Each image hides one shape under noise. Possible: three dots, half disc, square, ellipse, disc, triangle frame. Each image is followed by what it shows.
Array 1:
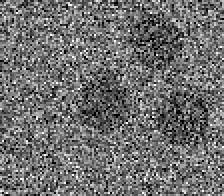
dark three dots
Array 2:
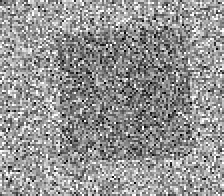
dark square
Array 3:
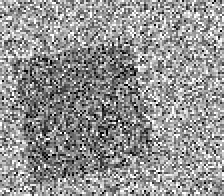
dark square
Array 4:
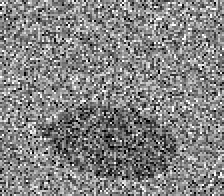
dark ellipse
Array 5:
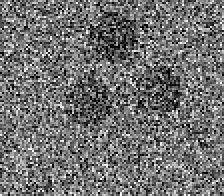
dark three dots
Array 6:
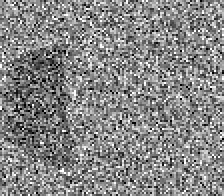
dark half disc
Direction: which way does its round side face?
left
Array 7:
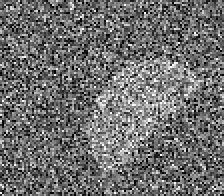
light half disc
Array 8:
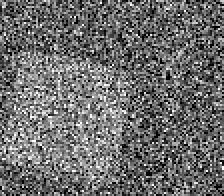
light square
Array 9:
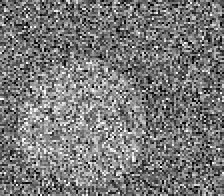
light disc
